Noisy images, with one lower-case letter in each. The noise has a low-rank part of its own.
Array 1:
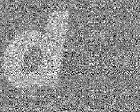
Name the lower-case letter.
d
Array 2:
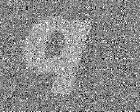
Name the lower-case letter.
q
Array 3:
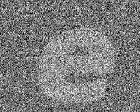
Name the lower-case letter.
e
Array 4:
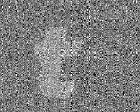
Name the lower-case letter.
t
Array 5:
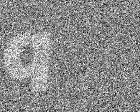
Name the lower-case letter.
q
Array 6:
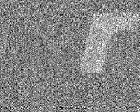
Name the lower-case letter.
r
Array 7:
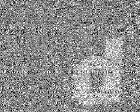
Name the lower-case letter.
d
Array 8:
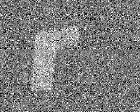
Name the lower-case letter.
r
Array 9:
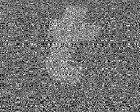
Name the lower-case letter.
t
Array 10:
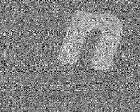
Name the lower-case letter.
n
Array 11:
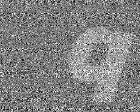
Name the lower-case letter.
q
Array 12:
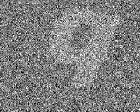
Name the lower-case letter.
q
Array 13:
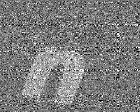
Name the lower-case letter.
n
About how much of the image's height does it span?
half
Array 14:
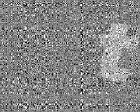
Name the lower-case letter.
t
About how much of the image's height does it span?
half
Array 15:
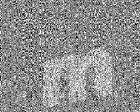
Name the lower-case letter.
m
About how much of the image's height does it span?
half
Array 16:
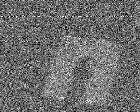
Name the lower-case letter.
n
